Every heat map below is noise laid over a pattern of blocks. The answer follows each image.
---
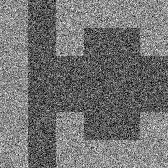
top and bottom mirror each other
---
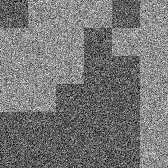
no symmetry
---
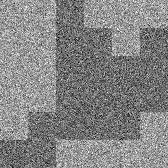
no symmetry
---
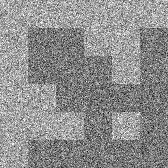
mirrored about the diagonal from the top left
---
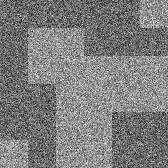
mirrored about the diagonal from the top left
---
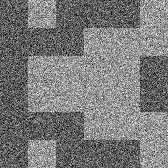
top and bottom mirror each other
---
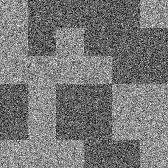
no symmetry
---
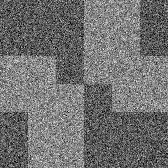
the same after a half turn
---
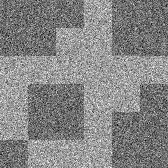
mirrored about the diagonal from the bottom left
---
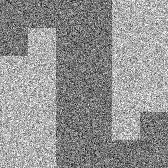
the same after a half turn
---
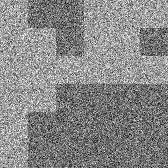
no symmetry
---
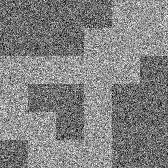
mirrored about the diagonal from the bottom left
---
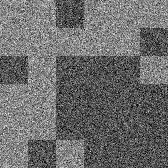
mirrored about the diagonal from the top left
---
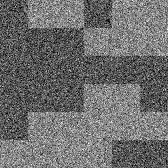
no symmetry
